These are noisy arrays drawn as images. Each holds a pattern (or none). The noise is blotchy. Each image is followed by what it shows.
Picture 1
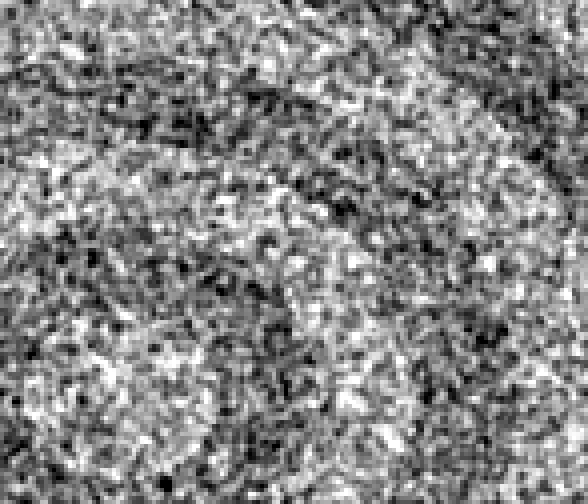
rings round one point
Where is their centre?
bottom left
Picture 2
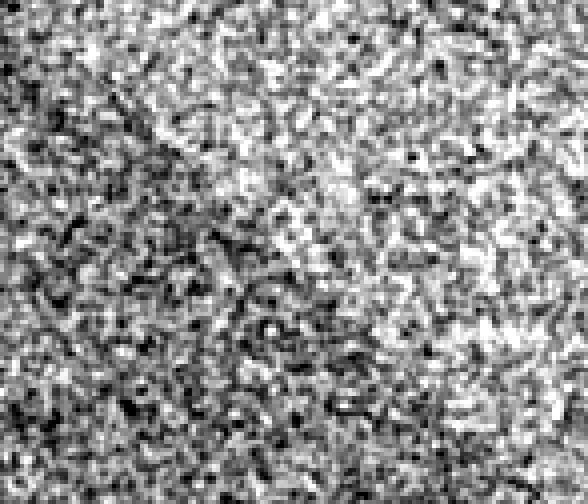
a sharp edge
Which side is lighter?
top right
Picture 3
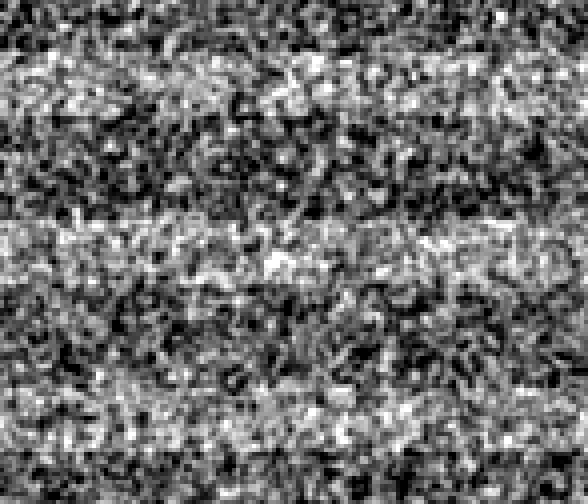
horizontal stripes
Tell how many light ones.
3
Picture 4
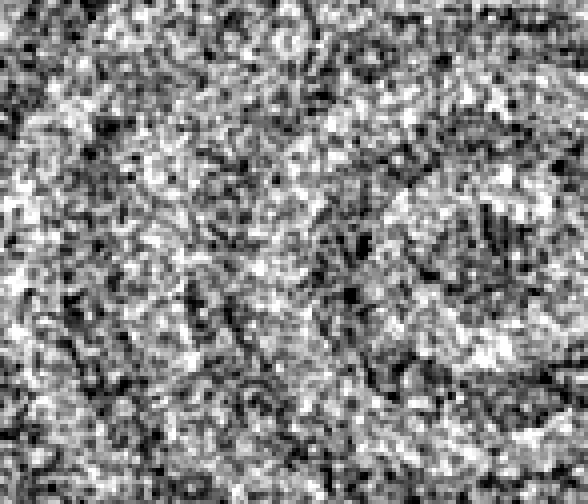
rings round one point
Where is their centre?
middle right
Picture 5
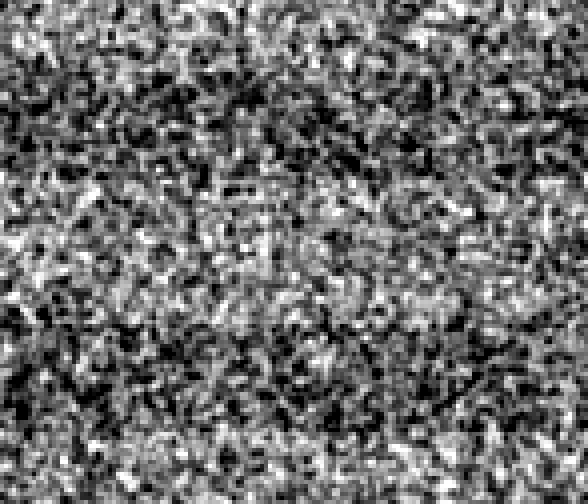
horizontal stripes
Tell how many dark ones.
2
